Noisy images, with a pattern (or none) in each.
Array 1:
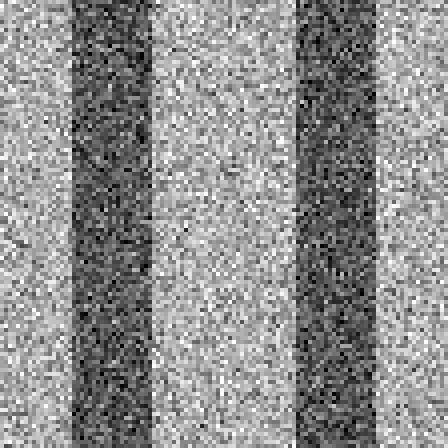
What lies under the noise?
vertical stripes
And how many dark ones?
2
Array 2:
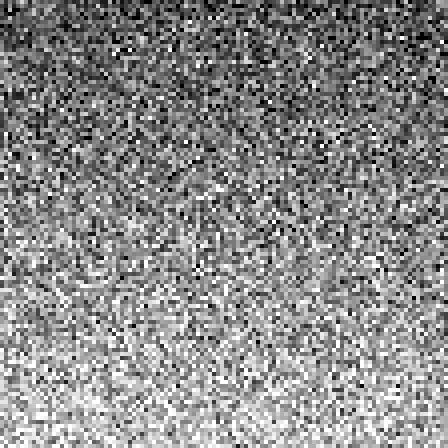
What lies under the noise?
a smooth slope
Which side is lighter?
bottom
